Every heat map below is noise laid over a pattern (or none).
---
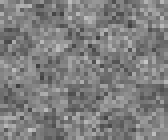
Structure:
a checkerboard
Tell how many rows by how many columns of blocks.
5 by 5
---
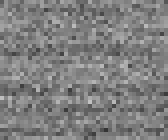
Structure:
bands of rows
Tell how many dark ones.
5
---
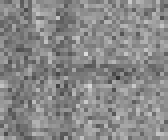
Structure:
bands of rows crossing bands of columns
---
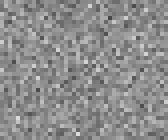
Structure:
only noise
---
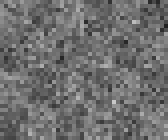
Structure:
a checkerboard
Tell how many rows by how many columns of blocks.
4 by 6
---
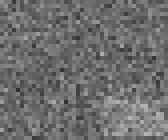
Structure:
one block
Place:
bottom right
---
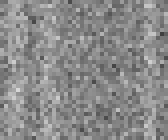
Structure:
bands of columns
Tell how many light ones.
3
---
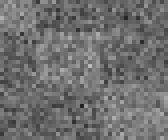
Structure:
blocks along the diagonal
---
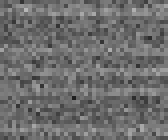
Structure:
bands of rows
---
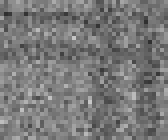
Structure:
bands of rows crossing bands of columns
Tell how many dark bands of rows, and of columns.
2 and 2
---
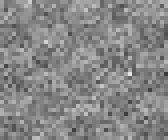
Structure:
a checkerboard
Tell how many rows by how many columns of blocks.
6 by 5
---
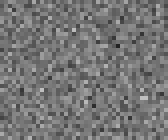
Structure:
only noise
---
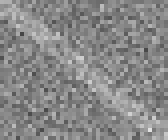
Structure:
a diagonal band
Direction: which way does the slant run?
top left to bottom right
